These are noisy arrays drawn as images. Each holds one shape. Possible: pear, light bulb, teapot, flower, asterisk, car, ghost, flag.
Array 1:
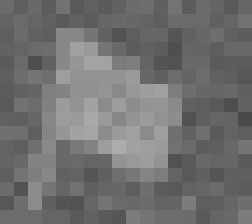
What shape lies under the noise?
flag
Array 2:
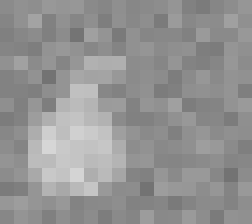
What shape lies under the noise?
pear
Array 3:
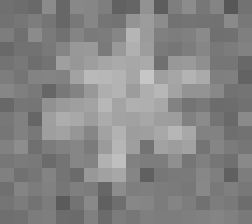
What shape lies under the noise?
asterisk
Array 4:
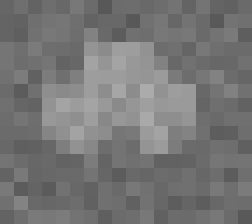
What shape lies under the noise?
car
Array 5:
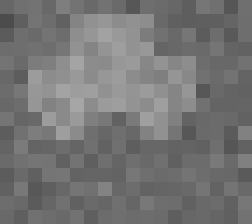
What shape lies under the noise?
car
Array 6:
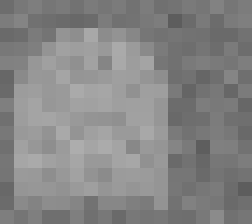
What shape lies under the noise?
ghost
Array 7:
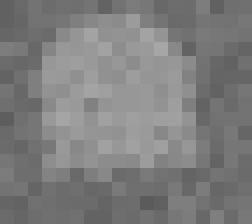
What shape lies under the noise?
ghost
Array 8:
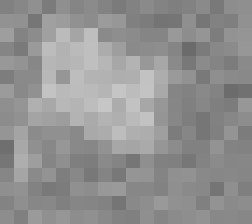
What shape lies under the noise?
flag
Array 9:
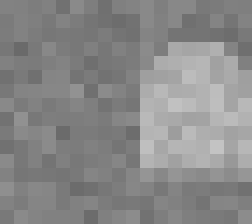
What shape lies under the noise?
ghost
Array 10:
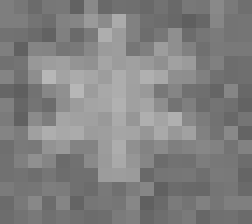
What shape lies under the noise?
asterisk
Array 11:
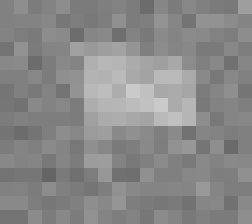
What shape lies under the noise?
flag
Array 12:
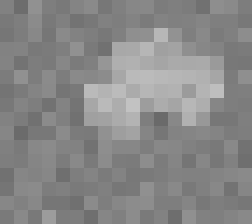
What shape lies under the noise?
car
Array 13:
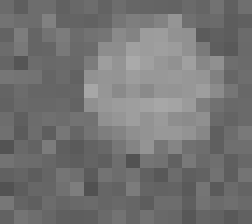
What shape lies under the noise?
flower
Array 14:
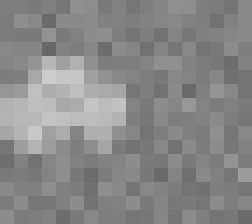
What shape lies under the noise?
car
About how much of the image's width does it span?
half
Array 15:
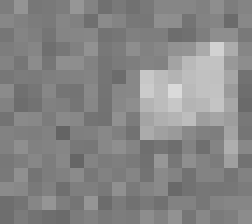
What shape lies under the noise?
flag
